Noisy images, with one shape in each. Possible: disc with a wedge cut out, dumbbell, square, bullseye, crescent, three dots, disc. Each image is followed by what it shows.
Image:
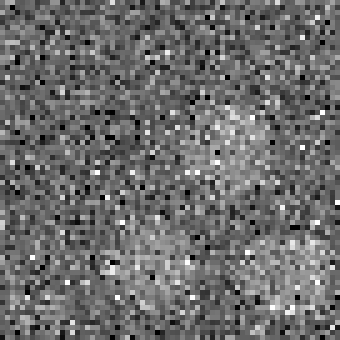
three dots
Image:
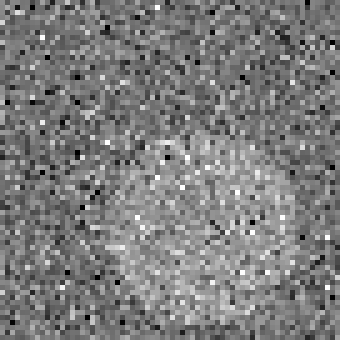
disc
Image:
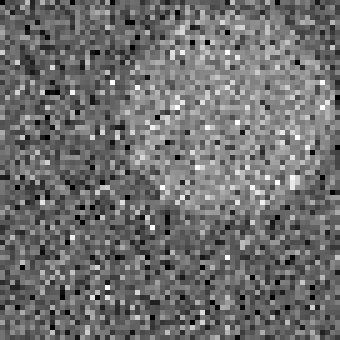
disc
